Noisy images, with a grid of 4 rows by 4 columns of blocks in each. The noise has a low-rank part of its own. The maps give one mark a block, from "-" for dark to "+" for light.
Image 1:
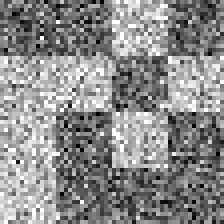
- - + -
+ + - +
+ - + -
+ - - -
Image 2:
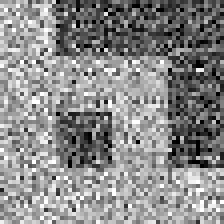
+ - - -
+ + + -
+ - + -
+ + + +
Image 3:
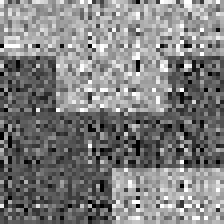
+ + + +
- + + -
- - - -
- - + +
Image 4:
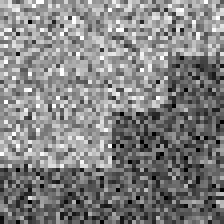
+ + + +
+ + + -
+ + - -
- - - -
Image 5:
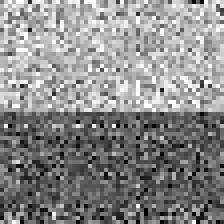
+ + + +
+ + + +
- - - -
- - - -
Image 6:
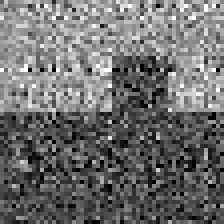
+ + + +
+ + - +
- - - -
- - - -
